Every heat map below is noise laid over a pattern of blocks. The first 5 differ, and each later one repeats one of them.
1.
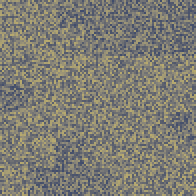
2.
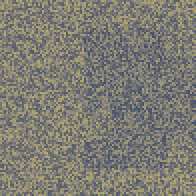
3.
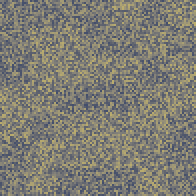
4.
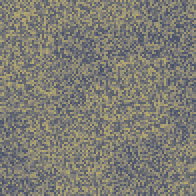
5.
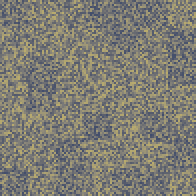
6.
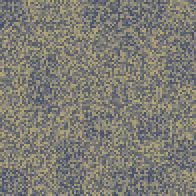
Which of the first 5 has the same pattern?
5
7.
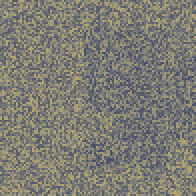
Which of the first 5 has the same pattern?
2
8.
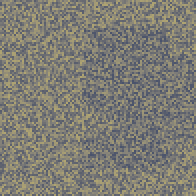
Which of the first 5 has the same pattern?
2
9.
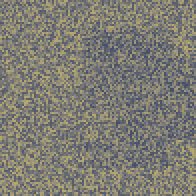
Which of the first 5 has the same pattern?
2
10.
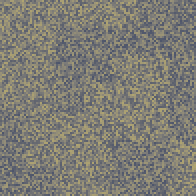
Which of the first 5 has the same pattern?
4
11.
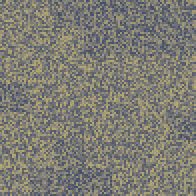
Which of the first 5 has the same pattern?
1
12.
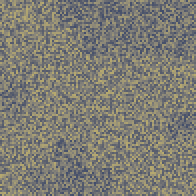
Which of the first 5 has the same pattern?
1
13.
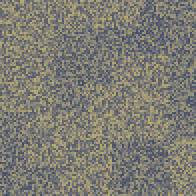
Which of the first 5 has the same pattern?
4
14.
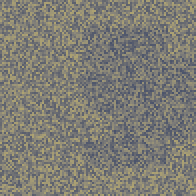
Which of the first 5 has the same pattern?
2
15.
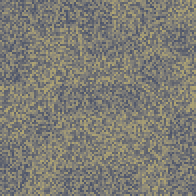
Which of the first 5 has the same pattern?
3
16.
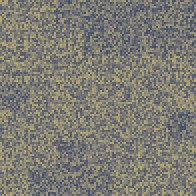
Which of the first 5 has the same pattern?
1
